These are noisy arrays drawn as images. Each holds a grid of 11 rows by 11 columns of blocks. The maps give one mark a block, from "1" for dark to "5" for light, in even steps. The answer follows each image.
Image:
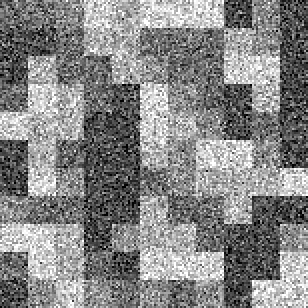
22354555131
11244222431
14224322551
25421532141
54411543121
14211435531
15311234445
32211422411
55413442113
25421555115
13532323155
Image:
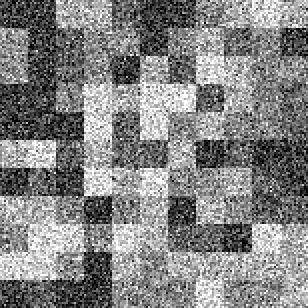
11442113454
31233134231
31231425433
11354552432
11152534332
45242241211
12154533421
44313414322
35535422154
55314344444
12113335334
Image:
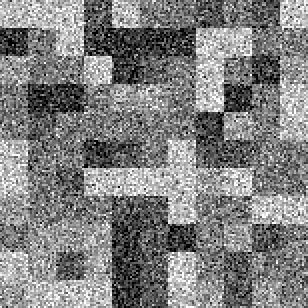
55525332325
13511115533
43351235314
31134435135
32333331435
53312352233
53255554533
43332253355
34441213423
54241253233
45551254243
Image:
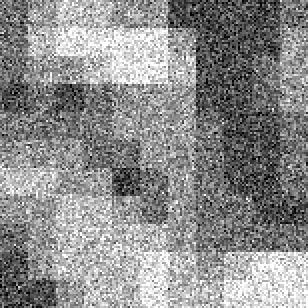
23443311112
24555531113
23345541123
12123331123
22223332112
33322332112
44331232112
33443232211
23444432222
13444543455
11344544555
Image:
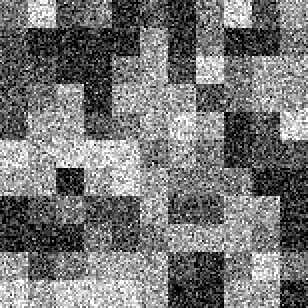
35231213524
21111413113
22113425344
23414442344
24423454125
54555343122
44145433311
12322422441
11132344431
42344421353
54555411441
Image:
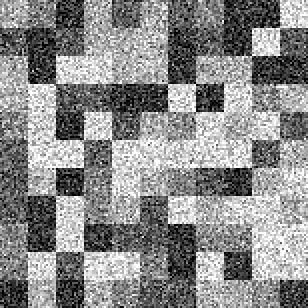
43142423115
21244412152
41554414411
45221151534
35152435452
25525555524
24135432145
21534254554
31512213355
35255315155
14143224431
